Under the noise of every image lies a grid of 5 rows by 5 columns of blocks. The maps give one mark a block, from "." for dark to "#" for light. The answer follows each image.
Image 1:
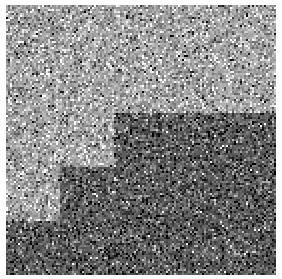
# # # # #
# # # # #
# # . . .
# . . . .
. . . . .
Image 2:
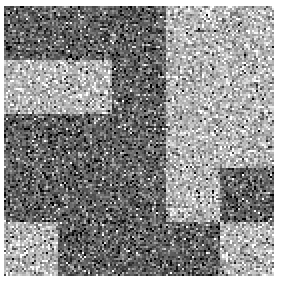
. . . # #
# # . # #
. . . # #
. . . # .
# . . . #
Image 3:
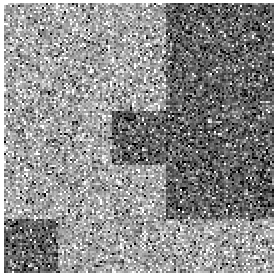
# # # . .
# # # . .
# # . . .
# # # . .
. # # # #
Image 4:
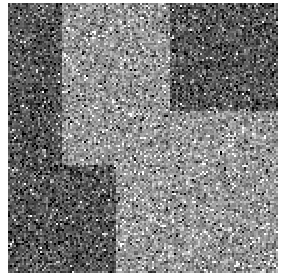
. # # . .
. # # . .
. # # # #
. . # # #
. . # # #
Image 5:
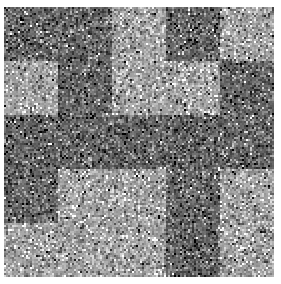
. . # . #
# . # # .
. . . . .
. # # . #
# # # . #
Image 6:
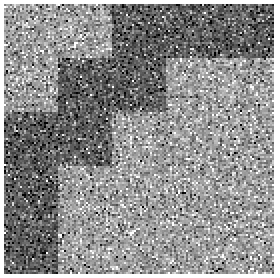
# # . . .
# . . # #
. . # # #
. # # # #
. # # # #
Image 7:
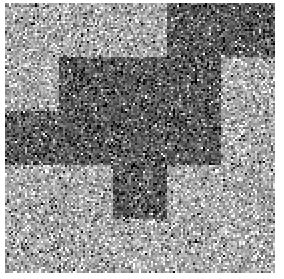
# # # . .
# . . . #
. . . . #
# # . # #
# # # # #
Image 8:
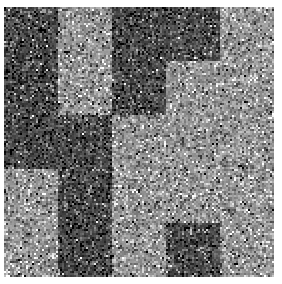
. # . . #
. # . # #
. . # # #
# . # # #
# . # . #
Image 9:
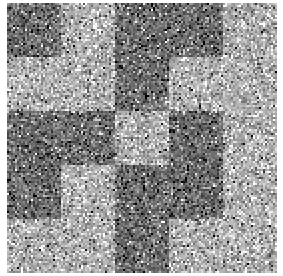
. # . . #
# # . # #
. . # . #
. # . . #
# # . # #
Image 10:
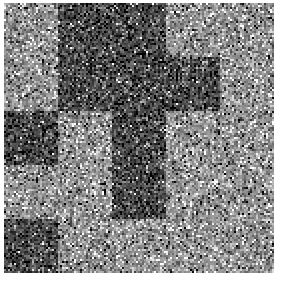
# . . # #
# . . . #
. # . # #
# # . # #
. # # # #
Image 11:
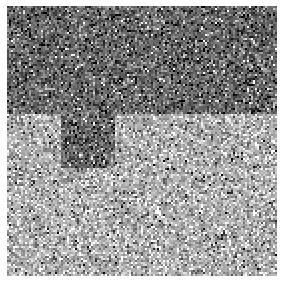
. . . . .
. . . . .
# . # # #
# # # # #
# # # # #
